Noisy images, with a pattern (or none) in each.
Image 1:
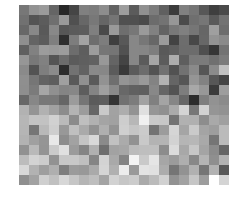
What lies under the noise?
a sharp edge
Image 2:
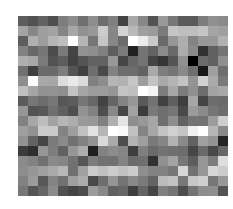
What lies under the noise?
horizontal stripes
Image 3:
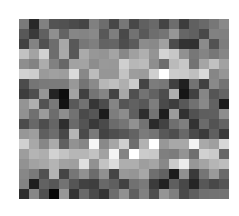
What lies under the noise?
horizontal stripes
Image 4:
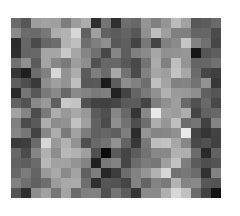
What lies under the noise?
vertical stripes
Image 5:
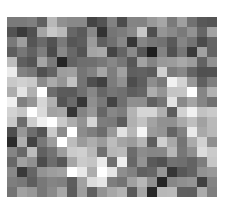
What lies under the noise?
a wavy band
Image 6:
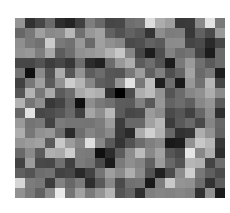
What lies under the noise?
rings round one point
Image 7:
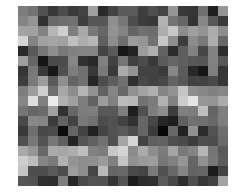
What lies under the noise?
horizontal stripes
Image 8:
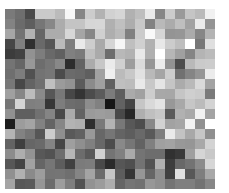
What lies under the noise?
a sharp edge
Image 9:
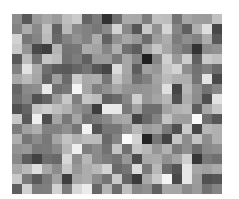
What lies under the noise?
only noise
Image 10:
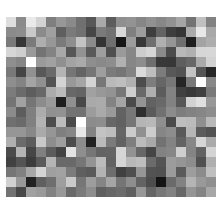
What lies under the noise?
only noise
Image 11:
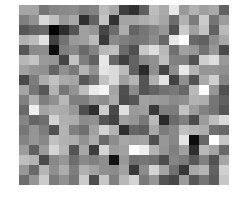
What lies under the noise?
only noise
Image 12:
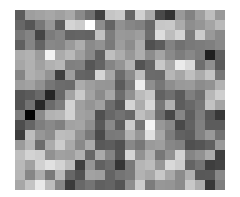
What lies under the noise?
spokes from one point
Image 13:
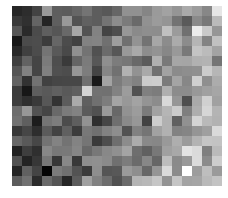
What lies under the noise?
a smooth slope
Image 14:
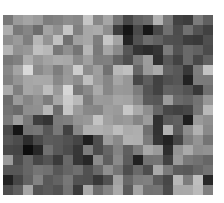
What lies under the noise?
spokes from one point
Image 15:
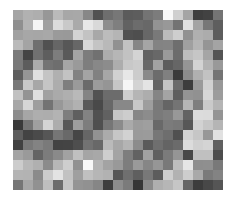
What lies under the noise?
rings round one point
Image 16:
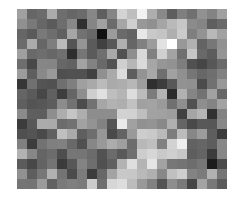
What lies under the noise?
a wavy band
